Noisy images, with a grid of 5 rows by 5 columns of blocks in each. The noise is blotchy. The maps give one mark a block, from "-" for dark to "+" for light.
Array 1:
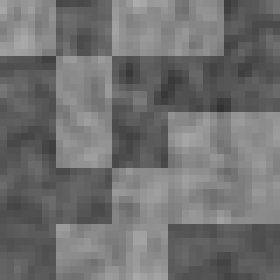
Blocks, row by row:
+ - + + -
- + - - -
- + - + +
- - + + +
- + + - -
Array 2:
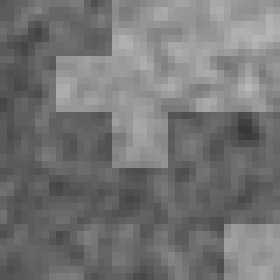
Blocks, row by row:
- - + + +
- + + + +
- - + - -
- - - - -
- - - - +
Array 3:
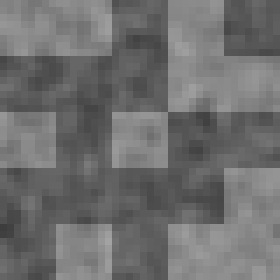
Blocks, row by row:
+ + - + -
- - - + +
+ - + - -
- - - - +
- + - + +
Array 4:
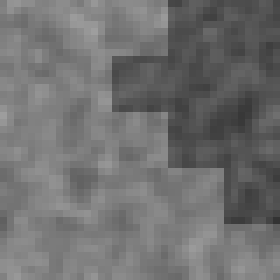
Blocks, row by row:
+ + + - -
+ + - - -
+ + + - -
+ + + + -
+ + + + +
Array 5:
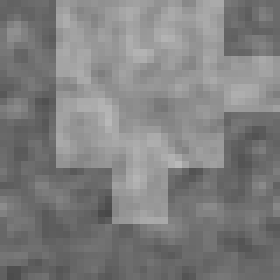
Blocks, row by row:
- + + + -
- + + + +
- + + + -
- - + - -
- - - - -
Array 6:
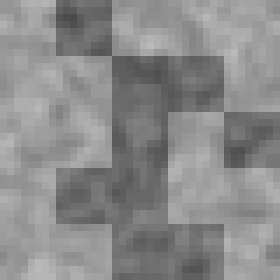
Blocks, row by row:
+ - + + +
+ + - - +
+ + - + -
+ - - + +
+ + - - +
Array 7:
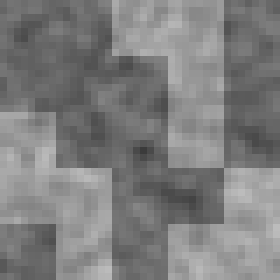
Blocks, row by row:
- - + + -
- - - + -
+ - - + -
+ + - - +
- + - + +
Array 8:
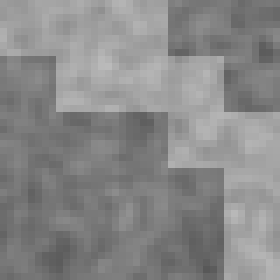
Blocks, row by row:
+ + + - -
- + + + -
- - - + +
- - - - +
- - - - +
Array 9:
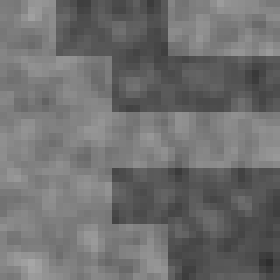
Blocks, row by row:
+ - - + +
+ + - - -
+ + + + +
+ + - - -
+ + + - -
